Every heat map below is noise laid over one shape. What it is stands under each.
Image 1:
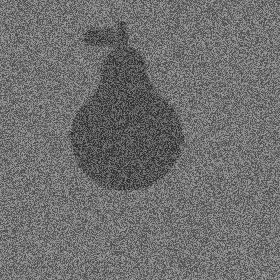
pear
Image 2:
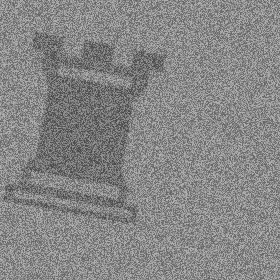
chess rook
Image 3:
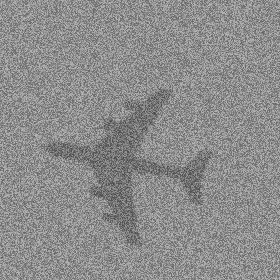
airplane
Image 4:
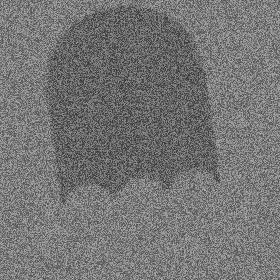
ghost
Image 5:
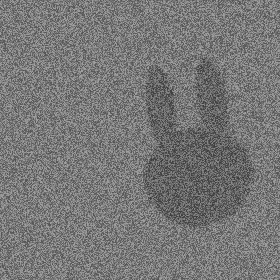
rabbit's head
